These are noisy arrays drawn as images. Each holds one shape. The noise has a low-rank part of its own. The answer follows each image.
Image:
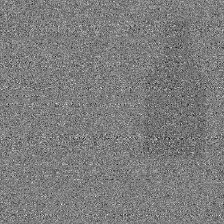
bottle
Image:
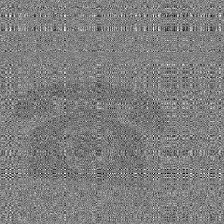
telephone
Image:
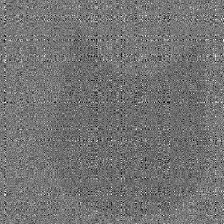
cat's head
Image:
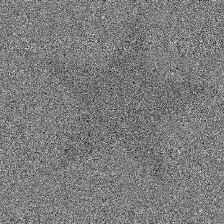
star
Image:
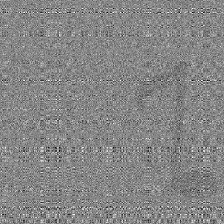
musical note
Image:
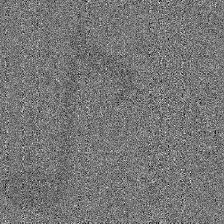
musical note
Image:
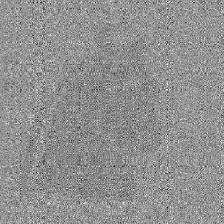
chess knight
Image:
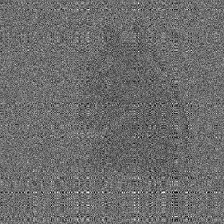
chess knight
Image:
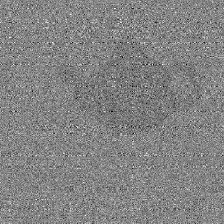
teapot
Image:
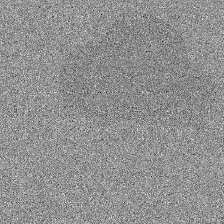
cloud
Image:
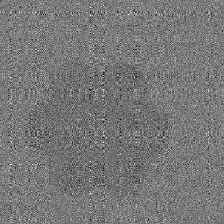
flower
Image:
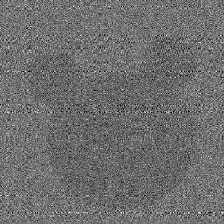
bear's head
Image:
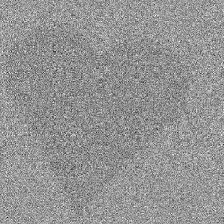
heart
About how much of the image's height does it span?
nearly all
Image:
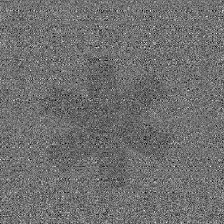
asterisk
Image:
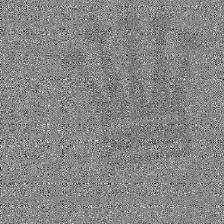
chess queen
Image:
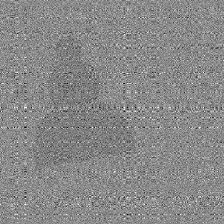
chess pawn
